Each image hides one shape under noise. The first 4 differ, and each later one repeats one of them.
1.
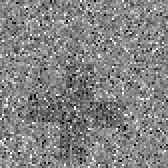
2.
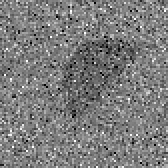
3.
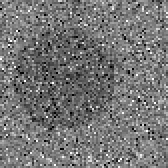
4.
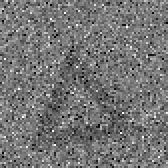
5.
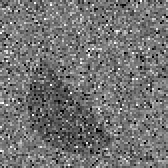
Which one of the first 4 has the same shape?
2
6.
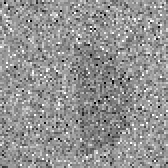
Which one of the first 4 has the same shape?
2
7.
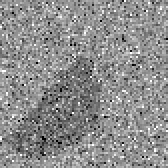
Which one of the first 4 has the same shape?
2
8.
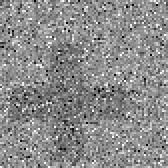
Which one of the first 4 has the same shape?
1
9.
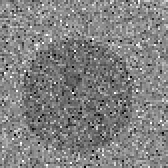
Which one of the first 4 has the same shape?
3
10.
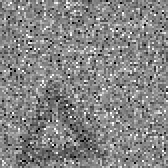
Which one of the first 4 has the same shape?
4
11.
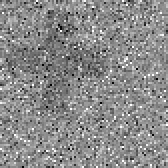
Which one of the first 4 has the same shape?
1
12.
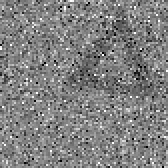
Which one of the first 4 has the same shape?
4
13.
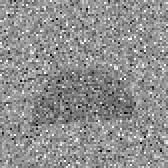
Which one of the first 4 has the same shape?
2
